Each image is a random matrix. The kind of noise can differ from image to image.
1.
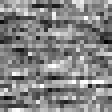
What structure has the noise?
streaked along the rows
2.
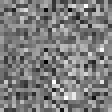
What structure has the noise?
low rank plus noise
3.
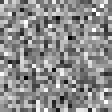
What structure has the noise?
independent entries
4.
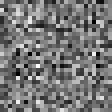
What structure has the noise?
low rank plus noise
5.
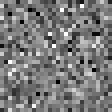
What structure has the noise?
heavy tails
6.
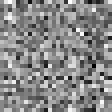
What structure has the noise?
low rank plus noise
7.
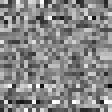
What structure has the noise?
rows of uneven size
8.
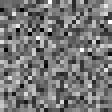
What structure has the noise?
independent entries
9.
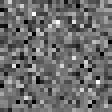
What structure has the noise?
heavy tails
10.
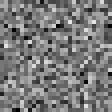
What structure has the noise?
independent entries
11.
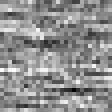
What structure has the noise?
streaked along the rows
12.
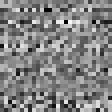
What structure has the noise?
rows of uneven size
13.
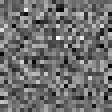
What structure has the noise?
low rank plus noise
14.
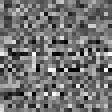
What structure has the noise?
rows of uneven size
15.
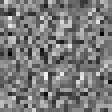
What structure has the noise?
low rank plus noise
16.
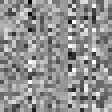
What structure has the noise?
columns of uneven size
